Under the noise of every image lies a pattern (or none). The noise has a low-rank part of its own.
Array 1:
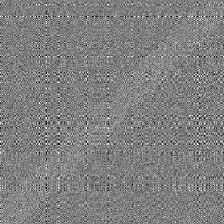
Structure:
a diagonal band
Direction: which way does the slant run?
bottom left to top right
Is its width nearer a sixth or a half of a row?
a sixth
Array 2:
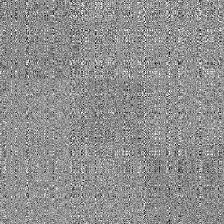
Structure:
blocks along the diagonal
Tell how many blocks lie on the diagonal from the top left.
3
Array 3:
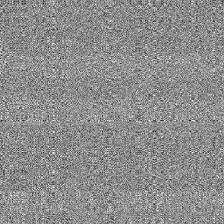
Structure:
bands of rows
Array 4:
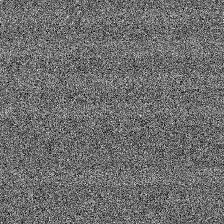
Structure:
bands of rows
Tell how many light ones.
5
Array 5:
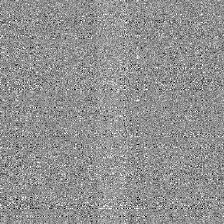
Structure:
one band of columns
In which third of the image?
middle
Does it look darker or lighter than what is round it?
lighter
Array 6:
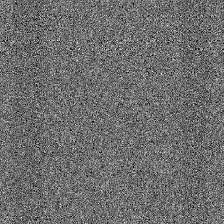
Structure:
bands of columns
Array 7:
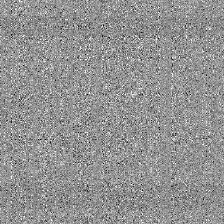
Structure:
bands of rows
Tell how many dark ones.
2
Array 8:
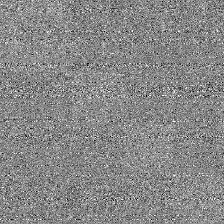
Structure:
blocks along the diagonal
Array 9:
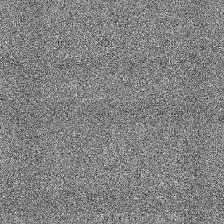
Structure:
bands of rows crossing bands of columns
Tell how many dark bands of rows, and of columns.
3 and 2
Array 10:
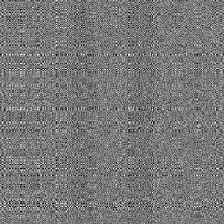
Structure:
bands of columns
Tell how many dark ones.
2
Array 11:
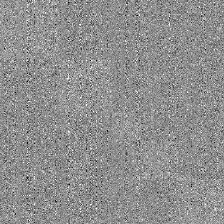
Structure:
blocks along the diagonal
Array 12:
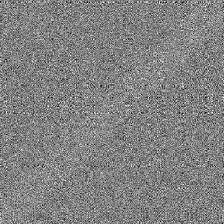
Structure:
a diagonal band
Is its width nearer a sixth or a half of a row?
a sixth
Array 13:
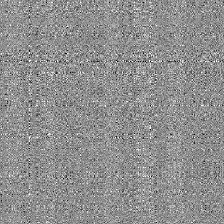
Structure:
bands of columns
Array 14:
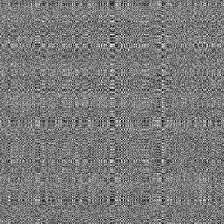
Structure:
bands of rows
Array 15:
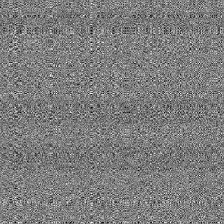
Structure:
bands of rows
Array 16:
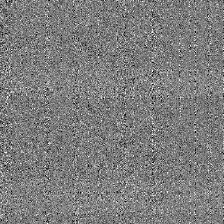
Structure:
bands of rows
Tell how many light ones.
2
